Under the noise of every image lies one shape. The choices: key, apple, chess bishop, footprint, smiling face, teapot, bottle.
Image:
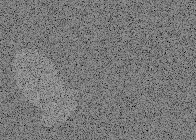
footprint
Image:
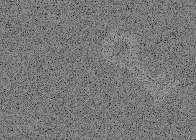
key
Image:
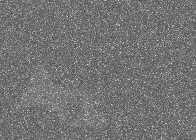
chess bishop
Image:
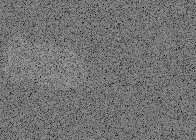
footprint
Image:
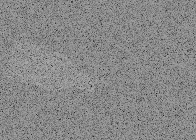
bottle
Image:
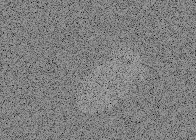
footprint
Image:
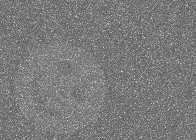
smiling face
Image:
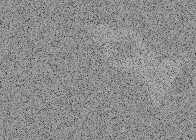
chess bishop
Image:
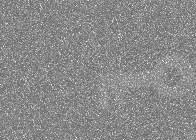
key
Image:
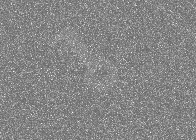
key
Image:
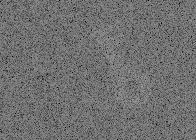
key
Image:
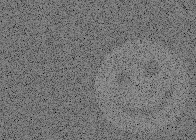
smiling face
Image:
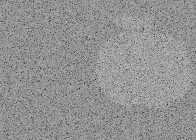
apple
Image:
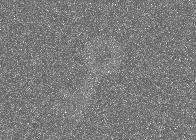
key
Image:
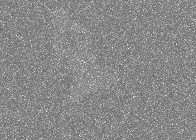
chess bishop
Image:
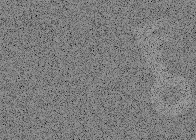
key
